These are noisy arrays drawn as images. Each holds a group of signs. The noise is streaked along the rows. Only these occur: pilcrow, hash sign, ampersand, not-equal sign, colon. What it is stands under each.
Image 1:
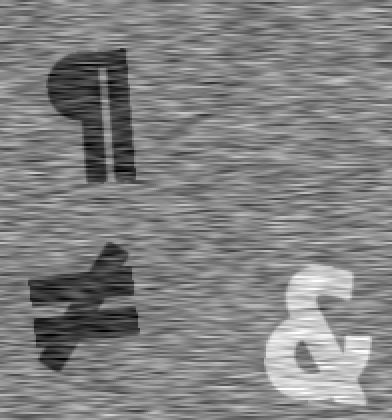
top left: dark pilcrow; bottom left: dark not-equal sign; bottom right: light ampersand
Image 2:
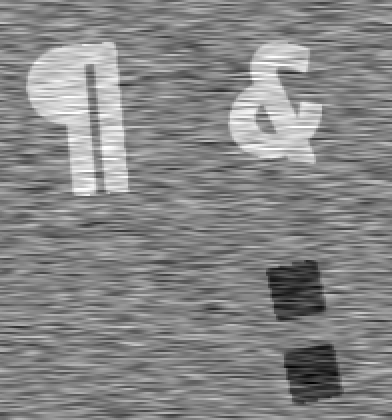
top left: light pilcrow; top right: light ampersand; bottom right: dark colon
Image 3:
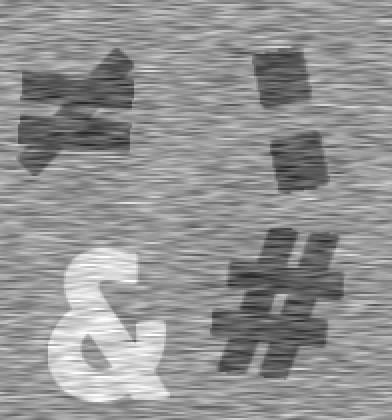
top left: dark not-equal sign; top right: dark colon; bottom left: light ampersand; bottom right: dark hash sign
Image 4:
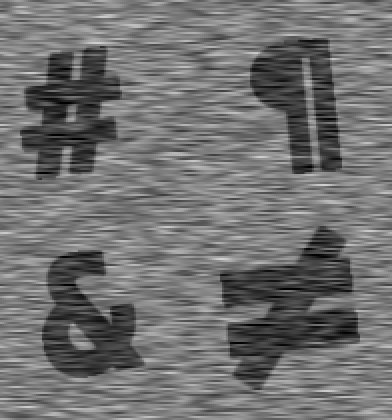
top left: dark hash sign; top right: dark pilcrow; bottom left: dark ampersand; bottom right: dark not-equal sign
